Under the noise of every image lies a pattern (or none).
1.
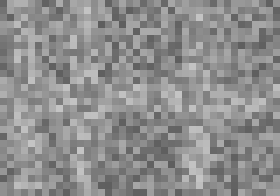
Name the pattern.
bands of rows crossing bands of columns
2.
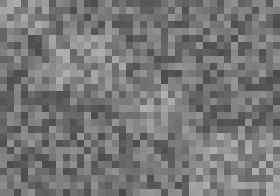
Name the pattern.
blocks along the diagonal
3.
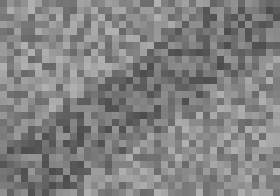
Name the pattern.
a diagonal band
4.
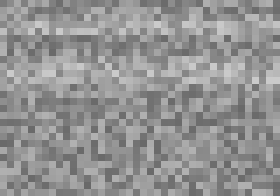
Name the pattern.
bands of rows
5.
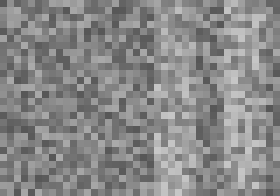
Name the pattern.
bands of columns
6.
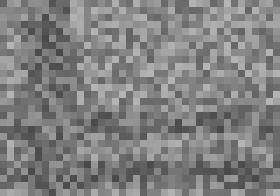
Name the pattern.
bands of rows crossing bands of columns
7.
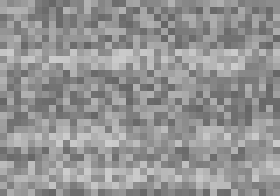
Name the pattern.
bands of rows
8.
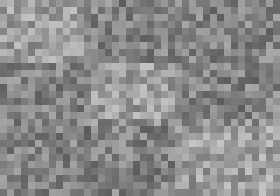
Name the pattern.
blocks along the diagonal
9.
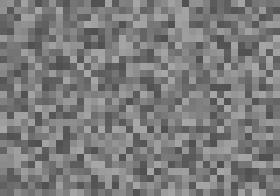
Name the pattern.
only noise
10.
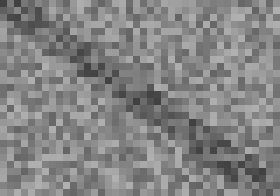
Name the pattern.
a diagonal band
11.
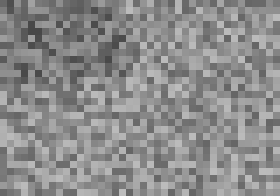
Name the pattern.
one block
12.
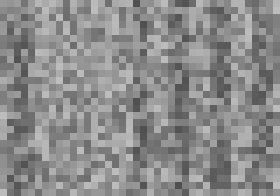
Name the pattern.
bands of columns
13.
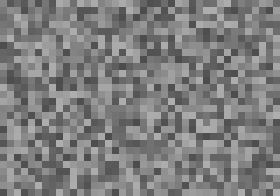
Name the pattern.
only noise
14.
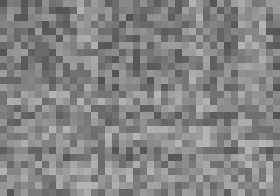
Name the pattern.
bands of rows crossing bands of columns
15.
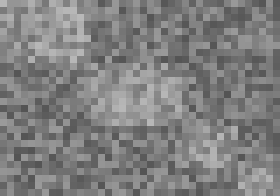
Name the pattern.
blocks along the diagonal
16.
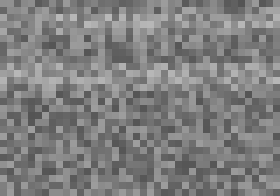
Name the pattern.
bands of rows
